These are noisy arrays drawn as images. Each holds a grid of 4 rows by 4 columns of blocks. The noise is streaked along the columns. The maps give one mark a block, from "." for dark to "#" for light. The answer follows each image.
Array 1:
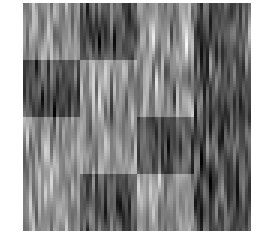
# . # .
. # # .
# # . .
# . # .
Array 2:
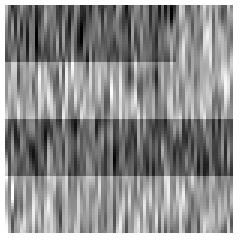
. . . #
# # # #
. . . .
# # # #
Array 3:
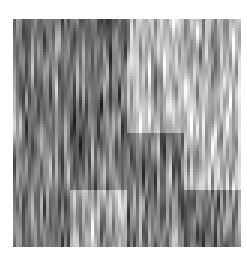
. . # #
. . # #
. . . #
. # . .
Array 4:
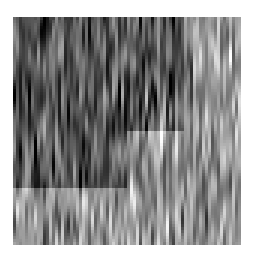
. . . #
. . . #
. . # #
# # # #
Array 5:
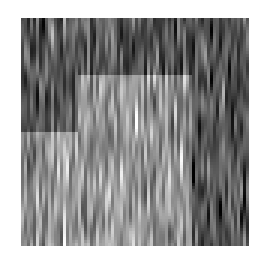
. . . .
. # # .
# # # .
# # # .
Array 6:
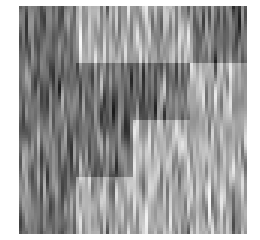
. # # .
. . . #
. . # #
. # # #
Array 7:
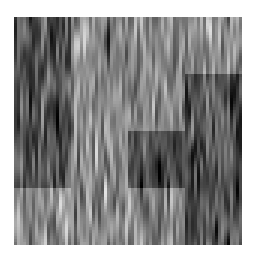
. # # #
. # # .
. # . .
# # # .
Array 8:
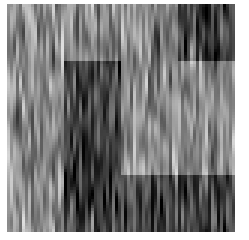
# # # .
# . # #
# . # #
# . . .
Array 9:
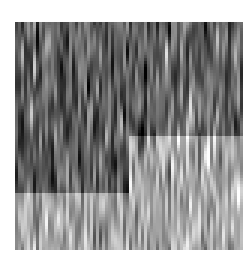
. . . .
. . . .
. . # #
# # # #
